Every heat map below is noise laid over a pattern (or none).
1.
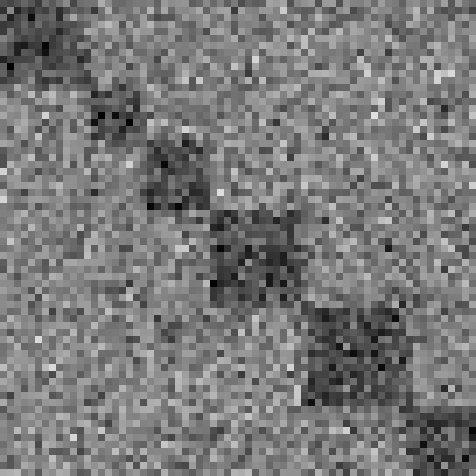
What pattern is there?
blocks along the diagonal
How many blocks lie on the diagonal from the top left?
6
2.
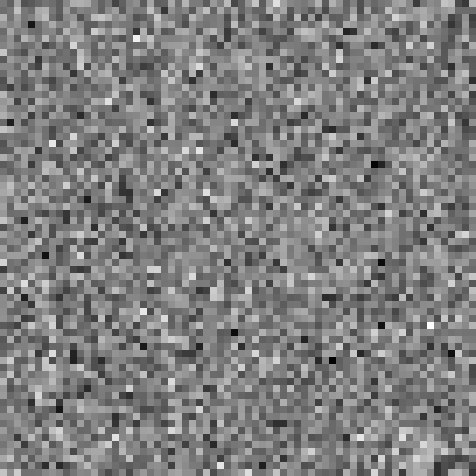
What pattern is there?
only noise
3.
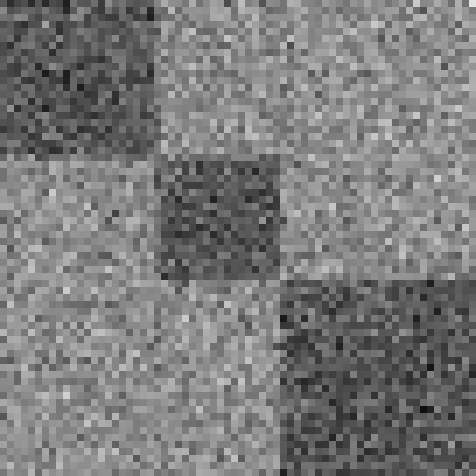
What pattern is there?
blocks along the diagonal
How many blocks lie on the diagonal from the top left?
3
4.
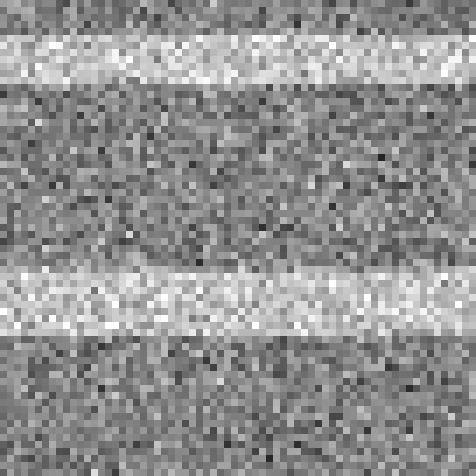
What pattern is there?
bands of rows
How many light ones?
2
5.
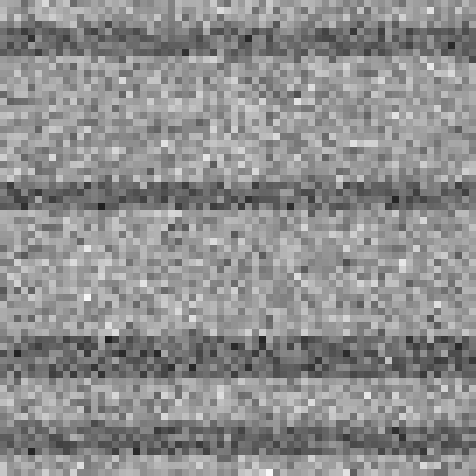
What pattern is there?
bands of rows
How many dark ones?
4
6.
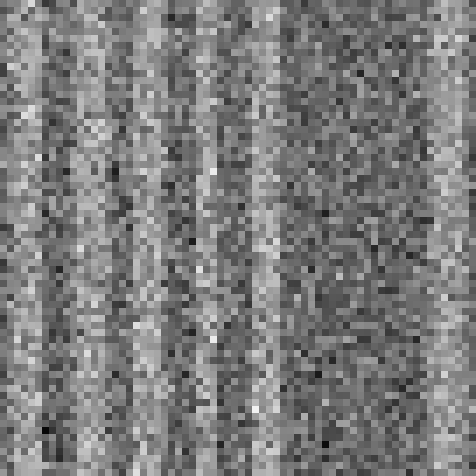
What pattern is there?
bands of columns
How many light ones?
6
